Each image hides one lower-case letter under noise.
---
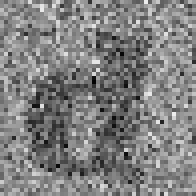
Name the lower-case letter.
d
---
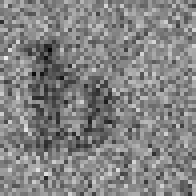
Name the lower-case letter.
b
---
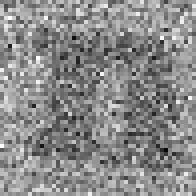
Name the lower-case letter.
n
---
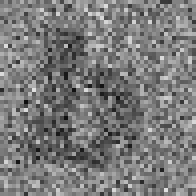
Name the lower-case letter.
b
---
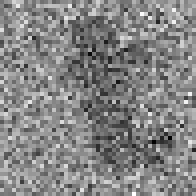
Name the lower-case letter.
t
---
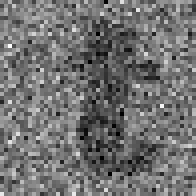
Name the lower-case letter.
t
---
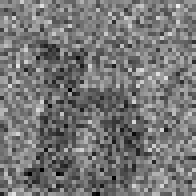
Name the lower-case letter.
b
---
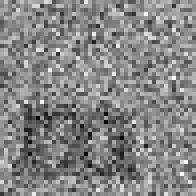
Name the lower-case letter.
m
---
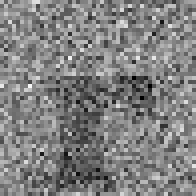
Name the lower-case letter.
r
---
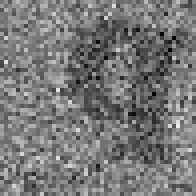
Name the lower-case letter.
q
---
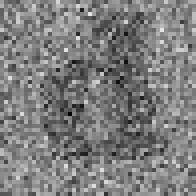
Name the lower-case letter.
d
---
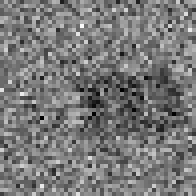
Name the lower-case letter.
m
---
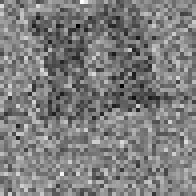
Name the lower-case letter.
n
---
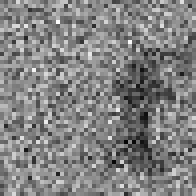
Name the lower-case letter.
f
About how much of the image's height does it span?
two thirds
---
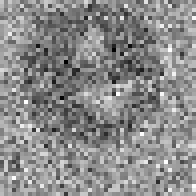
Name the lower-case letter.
e
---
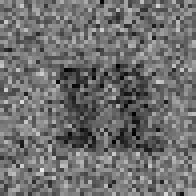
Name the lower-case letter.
n
